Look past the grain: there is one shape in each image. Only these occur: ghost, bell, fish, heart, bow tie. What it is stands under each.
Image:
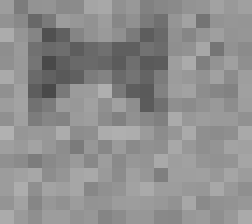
bow tie
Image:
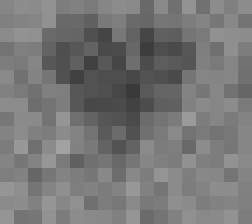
heart
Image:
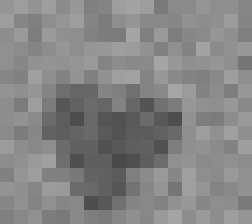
heart
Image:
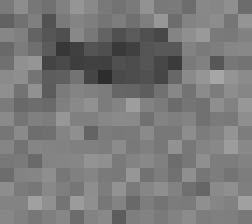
fish
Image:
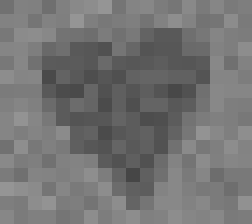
heart
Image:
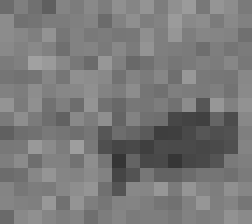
fish
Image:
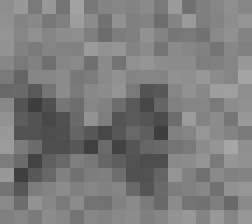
bow tie
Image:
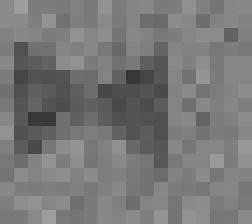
bow tie
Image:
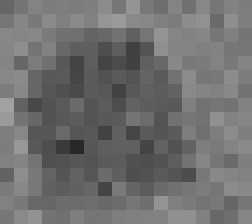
ghost
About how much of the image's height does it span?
nearly all
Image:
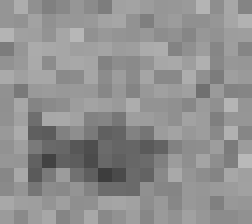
fish
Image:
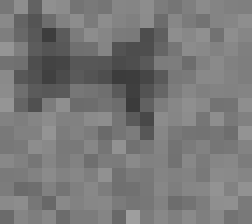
bow tie
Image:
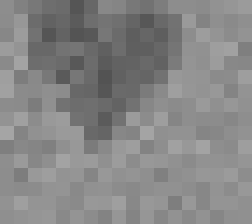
heart
